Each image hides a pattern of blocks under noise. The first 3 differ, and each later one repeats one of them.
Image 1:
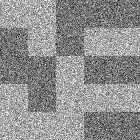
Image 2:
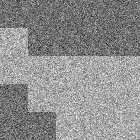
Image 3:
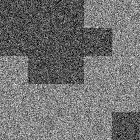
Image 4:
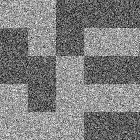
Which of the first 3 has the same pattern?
1
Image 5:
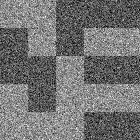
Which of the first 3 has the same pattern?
1
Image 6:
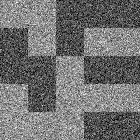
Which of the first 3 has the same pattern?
1
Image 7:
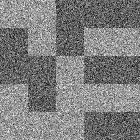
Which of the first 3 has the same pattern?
1
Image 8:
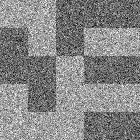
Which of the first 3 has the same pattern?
1
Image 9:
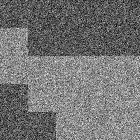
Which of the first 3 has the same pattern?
2
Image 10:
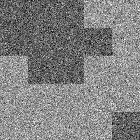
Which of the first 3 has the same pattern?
3
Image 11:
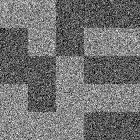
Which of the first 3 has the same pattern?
1
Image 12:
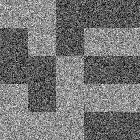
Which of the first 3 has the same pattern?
1
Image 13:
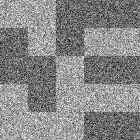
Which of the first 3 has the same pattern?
1
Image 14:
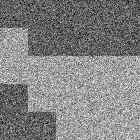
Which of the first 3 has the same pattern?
2
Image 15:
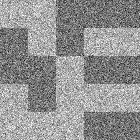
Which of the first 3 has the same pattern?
1
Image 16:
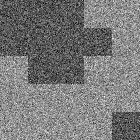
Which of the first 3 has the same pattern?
3
